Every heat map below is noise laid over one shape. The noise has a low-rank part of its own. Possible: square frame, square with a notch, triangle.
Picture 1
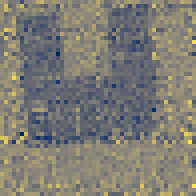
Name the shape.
square with a notch
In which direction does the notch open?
up
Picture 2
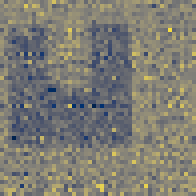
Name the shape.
square with a notch
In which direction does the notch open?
up
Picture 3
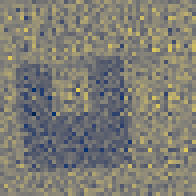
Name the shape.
square with a notch
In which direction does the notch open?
up
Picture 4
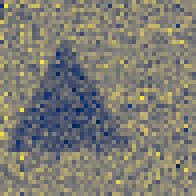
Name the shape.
triangle
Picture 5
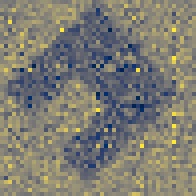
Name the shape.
square with a notch
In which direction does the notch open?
down and left
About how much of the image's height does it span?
nearly all
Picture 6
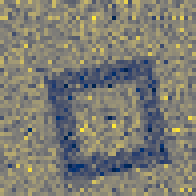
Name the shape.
square frame
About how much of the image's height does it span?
two thirds
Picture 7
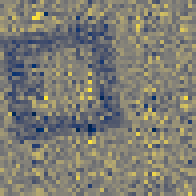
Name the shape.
square frame
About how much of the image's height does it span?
two thirds
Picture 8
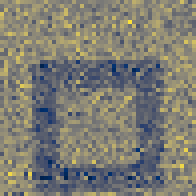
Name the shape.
square frame
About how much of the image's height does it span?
two thirds
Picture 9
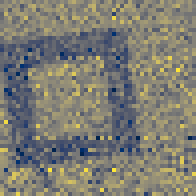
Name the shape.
square frame
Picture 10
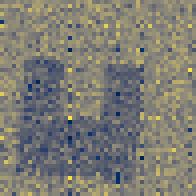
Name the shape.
square with a notch
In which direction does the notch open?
up
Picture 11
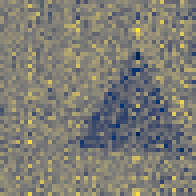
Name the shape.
triangle
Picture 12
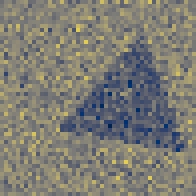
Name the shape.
triangle
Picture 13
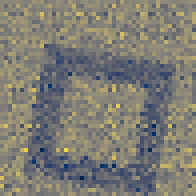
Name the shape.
square frame
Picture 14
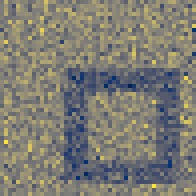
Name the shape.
square frame
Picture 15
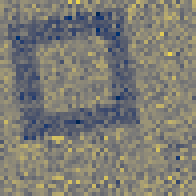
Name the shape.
square frame
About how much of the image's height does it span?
two thirds
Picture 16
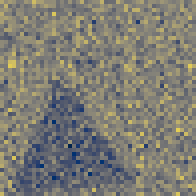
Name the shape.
triangle
